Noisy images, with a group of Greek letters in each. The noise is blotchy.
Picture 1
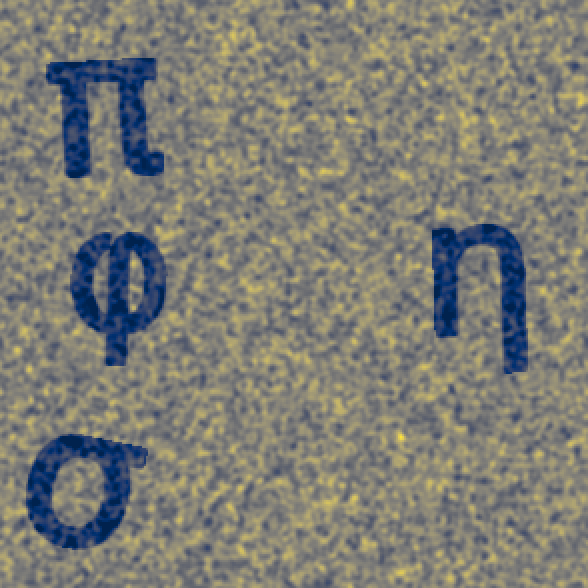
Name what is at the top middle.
nothing
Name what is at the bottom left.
sigma
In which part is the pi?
top left
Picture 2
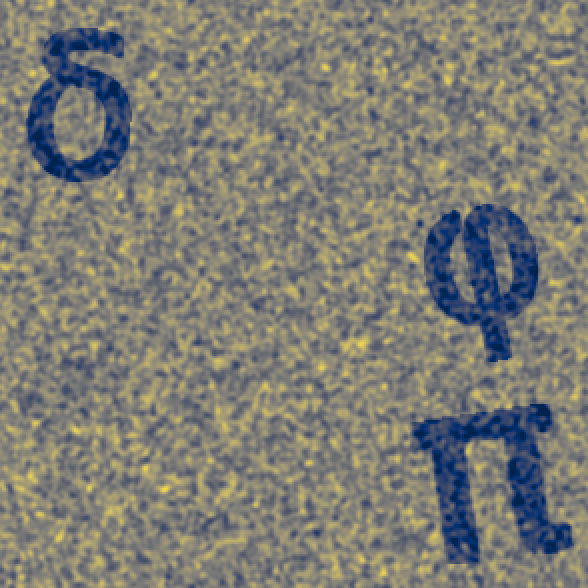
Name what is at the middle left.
nothing
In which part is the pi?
bottom right
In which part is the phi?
middle right
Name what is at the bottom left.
nothing
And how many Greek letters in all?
3
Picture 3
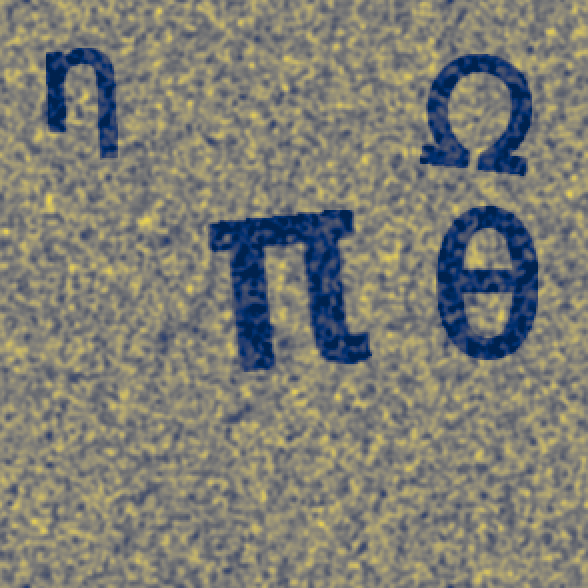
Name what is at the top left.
eta
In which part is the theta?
middle right
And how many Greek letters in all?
4
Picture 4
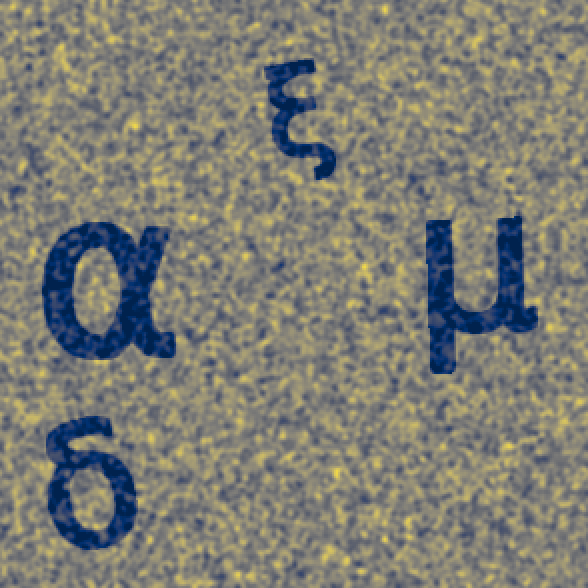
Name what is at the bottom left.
delta
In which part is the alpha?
middle left
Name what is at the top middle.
xi
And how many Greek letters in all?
4
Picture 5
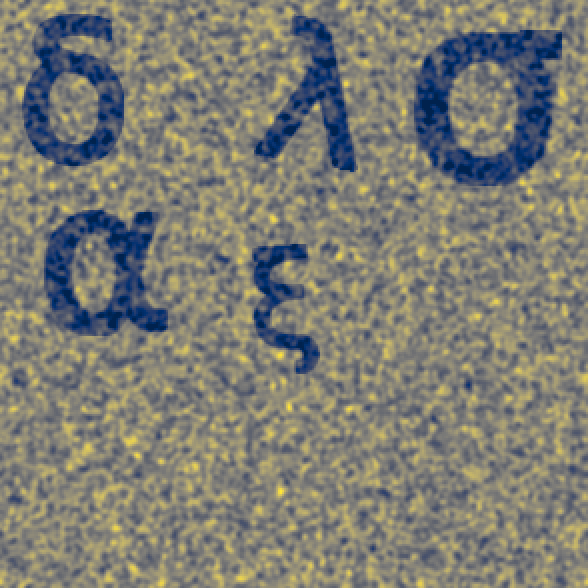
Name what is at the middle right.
nothing
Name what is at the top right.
sigma
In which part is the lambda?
top middle
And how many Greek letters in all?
5
